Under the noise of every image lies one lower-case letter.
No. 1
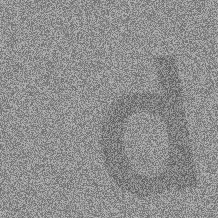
d
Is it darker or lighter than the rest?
darker
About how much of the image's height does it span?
two thirds
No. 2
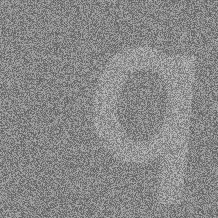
q
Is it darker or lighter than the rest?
lighter
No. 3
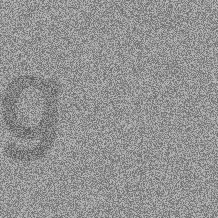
g
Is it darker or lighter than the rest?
darker
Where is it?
middle left
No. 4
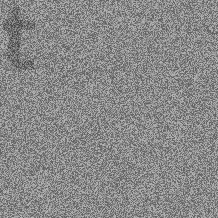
t
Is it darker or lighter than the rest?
darker
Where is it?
top left
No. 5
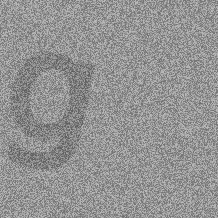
g
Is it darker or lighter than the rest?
darker
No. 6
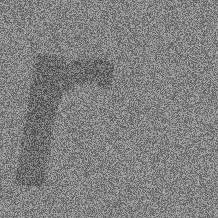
r
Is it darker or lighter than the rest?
darker
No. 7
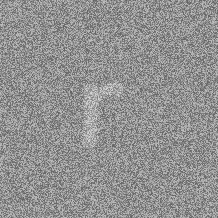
r
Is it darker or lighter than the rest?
lighter
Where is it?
centre
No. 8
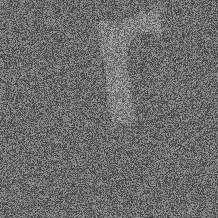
r
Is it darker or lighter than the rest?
lighter
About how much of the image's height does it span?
half
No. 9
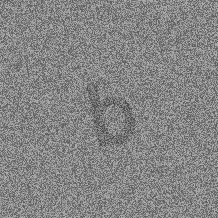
b
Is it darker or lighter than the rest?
darker
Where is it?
centre
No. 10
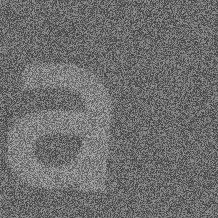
a
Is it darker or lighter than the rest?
lighter
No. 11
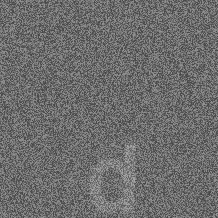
d
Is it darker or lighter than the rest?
lighter
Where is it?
bottom middle
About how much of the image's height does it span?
a third
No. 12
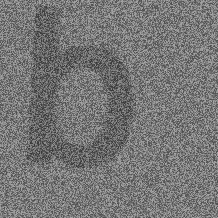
b
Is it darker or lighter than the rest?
darker
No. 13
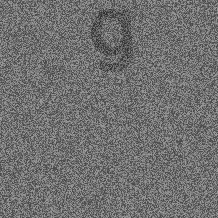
g
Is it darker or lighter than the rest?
darker
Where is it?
top middle
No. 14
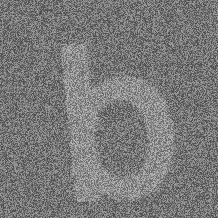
b
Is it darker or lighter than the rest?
lighter
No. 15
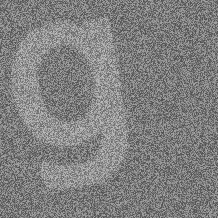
g
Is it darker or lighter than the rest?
lighter
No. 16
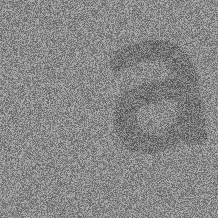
a
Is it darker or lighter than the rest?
darker
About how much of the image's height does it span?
half
